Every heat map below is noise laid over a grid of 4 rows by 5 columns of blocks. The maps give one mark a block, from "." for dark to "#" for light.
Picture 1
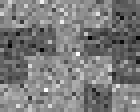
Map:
# # # # .
. . # . .
. # # # .
# # # . #
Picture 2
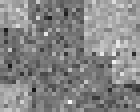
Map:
# . . # #
. . . # #
. . . . #
# . . . .
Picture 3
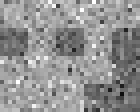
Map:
# # # # #
. # . # .
# # # # .
# # # . .
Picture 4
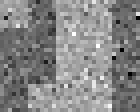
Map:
# . # # .
. . # # .
. . # # .
. # # # .
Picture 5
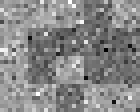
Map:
# # # . #
# . . . .
# . # . .
# # . # #
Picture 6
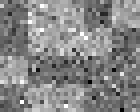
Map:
. # # . #
. # # # .
# . . . .
. # # . .
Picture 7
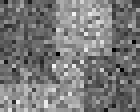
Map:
. . # # .
. . # # .
. . # . .
# # # . .
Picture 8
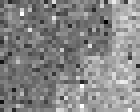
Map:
. . . . #
. . . . #
. . . # #
. . # # #
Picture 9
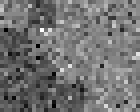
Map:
# . # # #
. # # # #
. . # # #
. . . # #
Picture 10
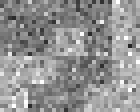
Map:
. . . . #
. . # . #
# # . . #
# . . # #
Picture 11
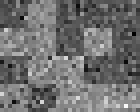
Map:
. # . . .
# # . # .
. # # . .
# . # # #
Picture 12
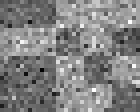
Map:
. . # # #
# # . # .
. . # . #
. . # # .
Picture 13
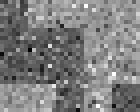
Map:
. # # # #
. . . # #
. . . # #
# # . # .
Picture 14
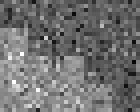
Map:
. . . . .
# . . . .
# # # . .
# # # # .
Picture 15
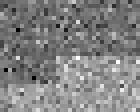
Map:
. . . . .
. . . . .
. . # # #
# # # # #
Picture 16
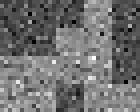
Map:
. . . # .
. . # # .
# # # # .
# # . # #
